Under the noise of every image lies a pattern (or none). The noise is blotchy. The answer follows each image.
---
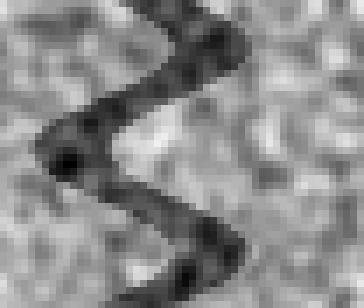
a wavy band
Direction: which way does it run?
top to bottom
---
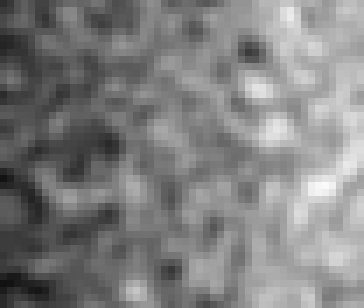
a smooth slope
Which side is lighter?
right
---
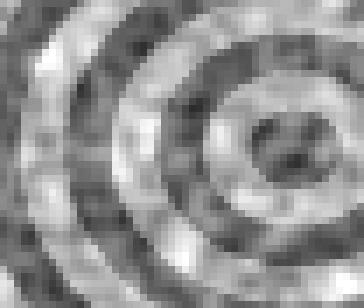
rings round one point
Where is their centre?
middle right
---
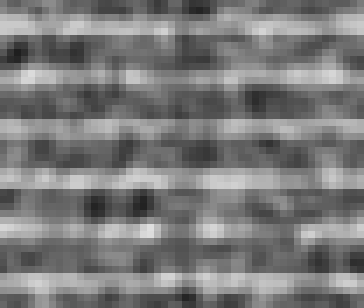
horizontal stripes
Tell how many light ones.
6
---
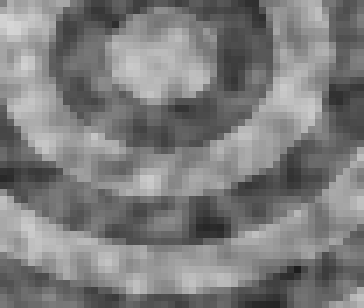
rings round one point
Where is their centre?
top middle
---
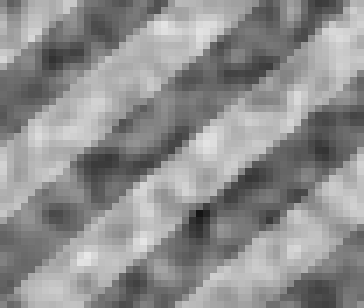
diagonal stripes
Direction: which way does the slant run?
bottom left to top right
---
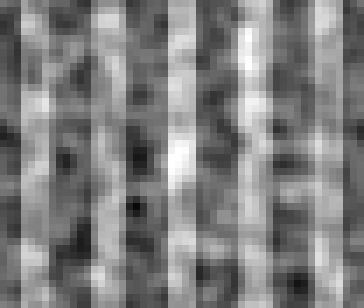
vertical stripes
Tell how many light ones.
5
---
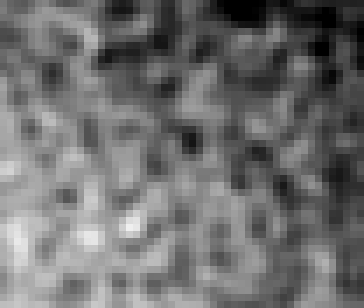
a smooth slope
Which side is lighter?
bottom left
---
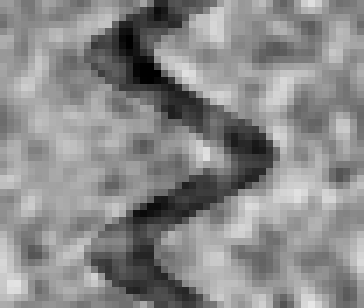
a wavy band
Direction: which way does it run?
top to bottom
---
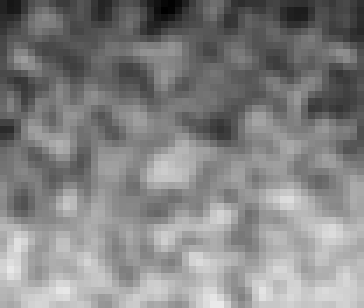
a smooth slope
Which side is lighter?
bottom
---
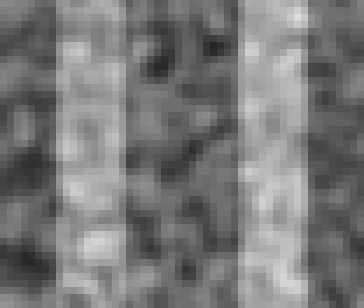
vertical stripes
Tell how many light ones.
2
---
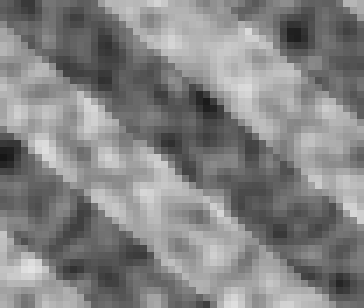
diagonal stripes
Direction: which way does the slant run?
top left to bottom right
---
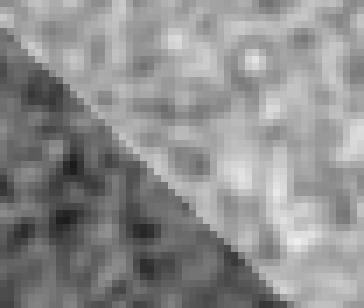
a sharp edge
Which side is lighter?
top right
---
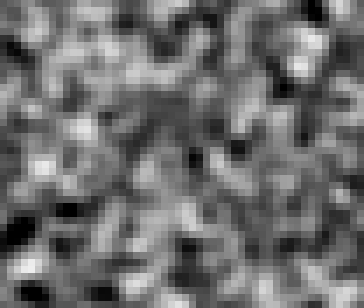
only noise
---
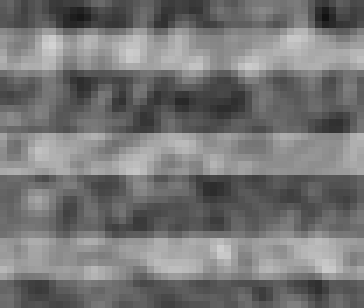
horizontal stripes
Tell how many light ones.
3
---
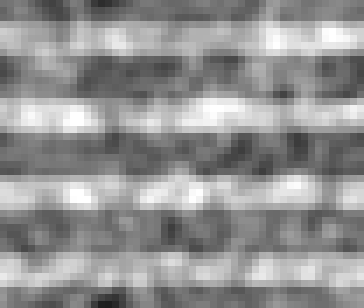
horizontal stripes
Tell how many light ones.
4
